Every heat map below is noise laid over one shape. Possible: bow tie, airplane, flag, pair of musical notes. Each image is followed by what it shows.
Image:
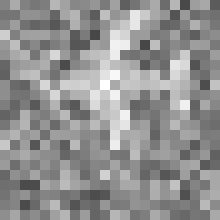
airplane
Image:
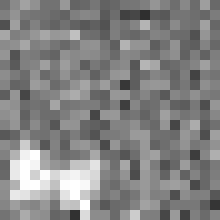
bow tie
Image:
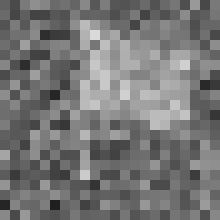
flag
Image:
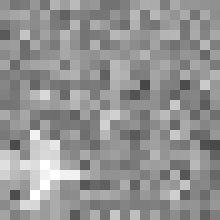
airplane
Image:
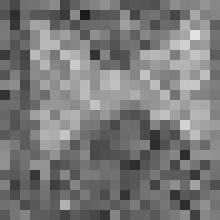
bow tie
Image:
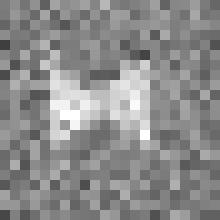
bow tie
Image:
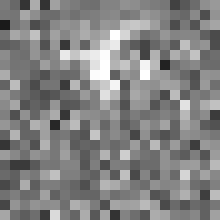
airplane
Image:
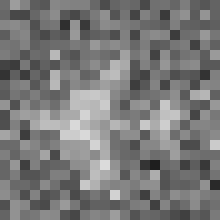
airplane
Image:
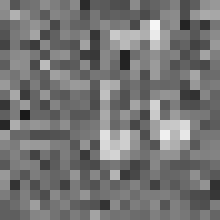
pair of musical notes
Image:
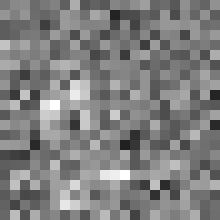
pair of musical notes
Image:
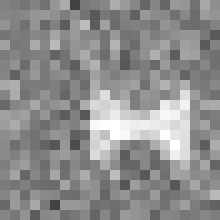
bow tie
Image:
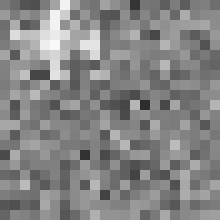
airplane
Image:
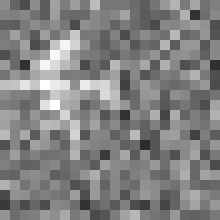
airplane
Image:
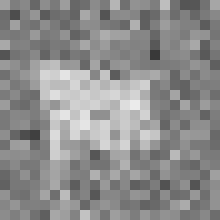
flag
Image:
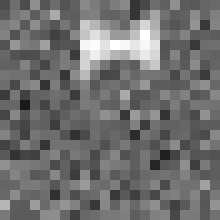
bow tie
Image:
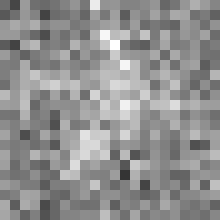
airplane
